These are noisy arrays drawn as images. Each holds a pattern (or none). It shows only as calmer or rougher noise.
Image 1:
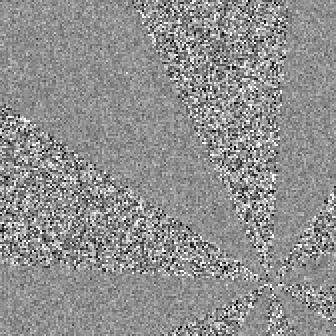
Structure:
spokes from one point
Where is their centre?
bottom right
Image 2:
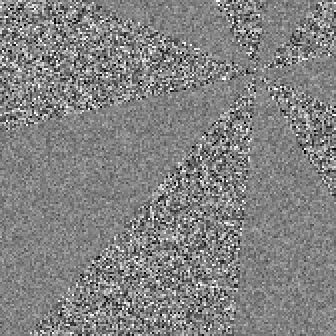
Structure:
spokes from one point
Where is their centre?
top right
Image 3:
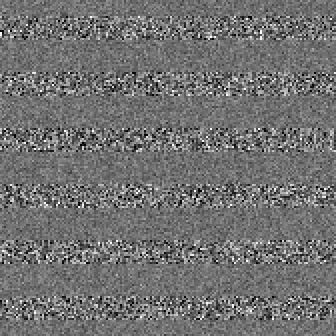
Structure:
horizontal stripes
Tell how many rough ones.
6
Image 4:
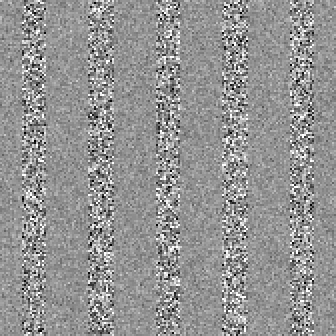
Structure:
vertical stripes
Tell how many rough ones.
5
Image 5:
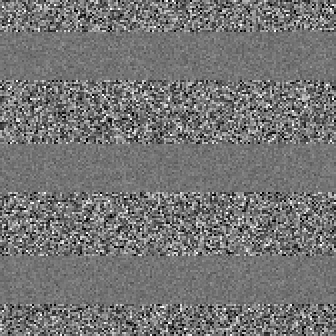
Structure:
horizontal stripes
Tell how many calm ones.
3
